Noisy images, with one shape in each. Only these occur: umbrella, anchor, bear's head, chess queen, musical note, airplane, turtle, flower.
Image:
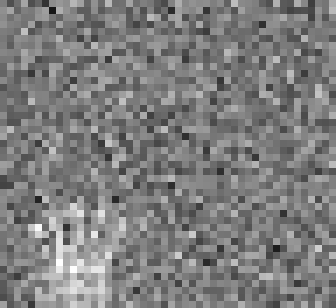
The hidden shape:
chess queen
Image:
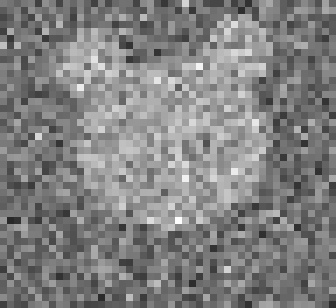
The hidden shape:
bear's head
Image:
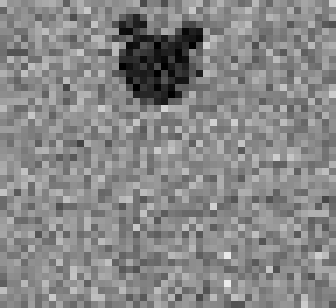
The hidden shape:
bear's head
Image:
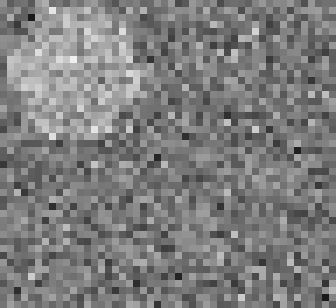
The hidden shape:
flower
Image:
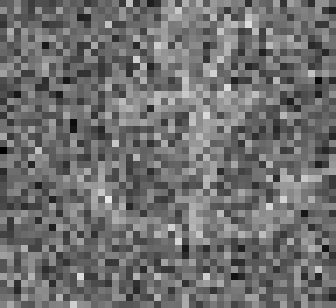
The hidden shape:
anchor
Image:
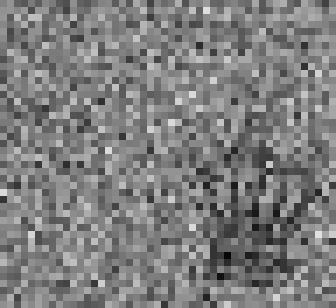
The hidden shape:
chess queen
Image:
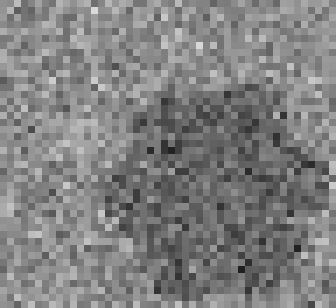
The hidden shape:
flower
